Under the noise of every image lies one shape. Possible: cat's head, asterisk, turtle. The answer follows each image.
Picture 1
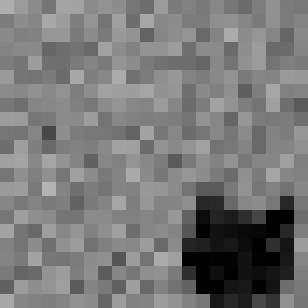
cat's head
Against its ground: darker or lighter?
darker
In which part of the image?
bottom right
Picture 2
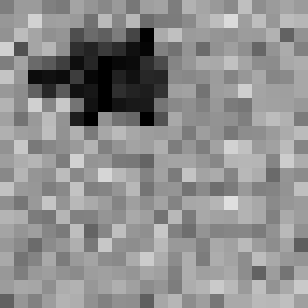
turtle
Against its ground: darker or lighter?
darker
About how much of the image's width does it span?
half
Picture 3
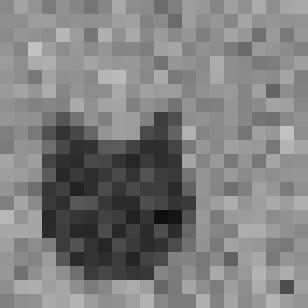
cat's head
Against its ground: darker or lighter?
darker
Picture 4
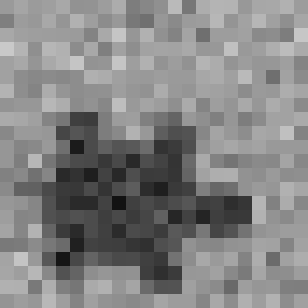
turtle
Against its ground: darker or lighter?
darker
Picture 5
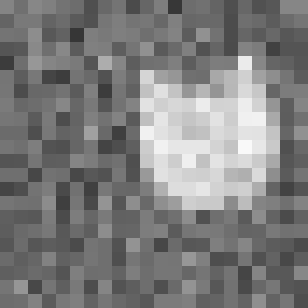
cat's head
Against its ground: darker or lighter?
lighter
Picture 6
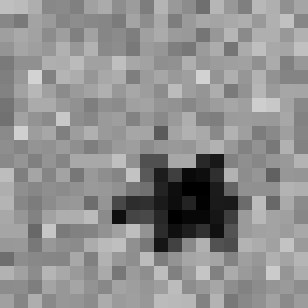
turtle
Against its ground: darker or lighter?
darker
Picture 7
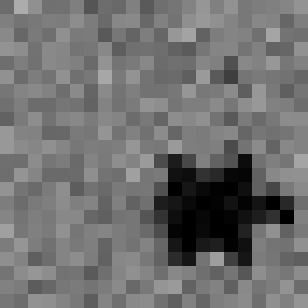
turtle
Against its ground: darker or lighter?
darker
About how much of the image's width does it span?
half
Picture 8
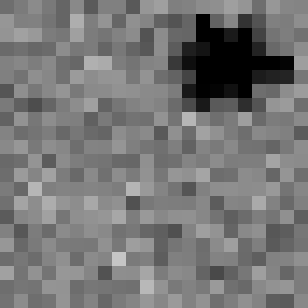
turtle
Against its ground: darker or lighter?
darker
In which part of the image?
top right
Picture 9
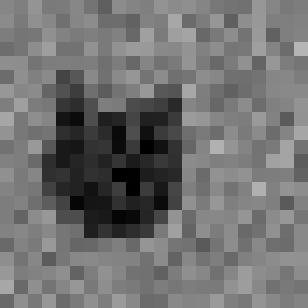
cat's head
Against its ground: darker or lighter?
darker
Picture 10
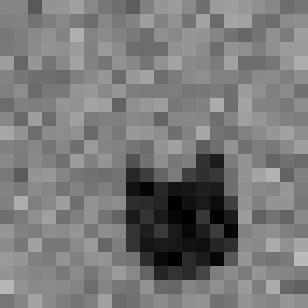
cat's head
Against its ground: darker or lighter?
darker
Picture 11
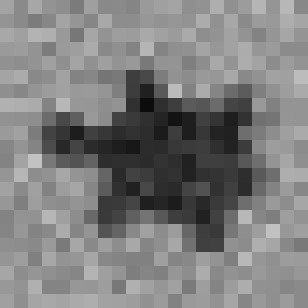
turtle
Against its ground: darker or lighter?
darker
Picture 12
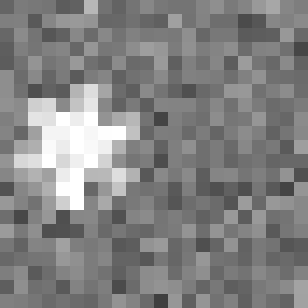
asterisk
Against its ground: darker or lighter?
lighter
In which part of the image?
middle left
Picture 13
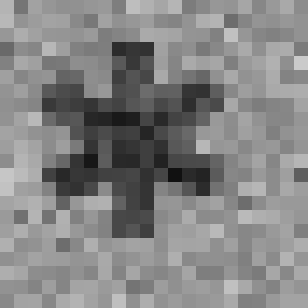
asterisk
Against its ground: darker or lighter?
darker
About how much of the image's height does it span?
two thirds
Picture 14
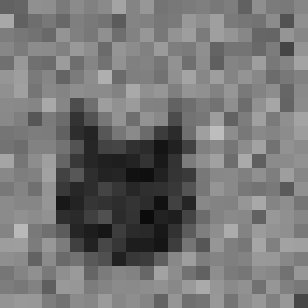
cat's head
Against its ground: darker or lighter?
darker
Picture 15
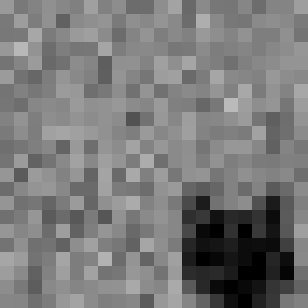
cat's head
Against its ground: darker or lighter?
darker
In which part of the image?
bottom right
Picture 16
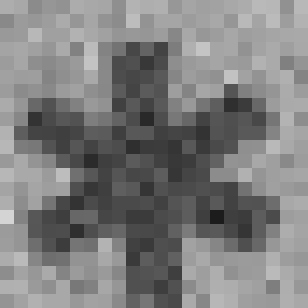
asterisk
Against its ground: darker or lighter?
darker
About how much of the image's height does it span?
nearly all
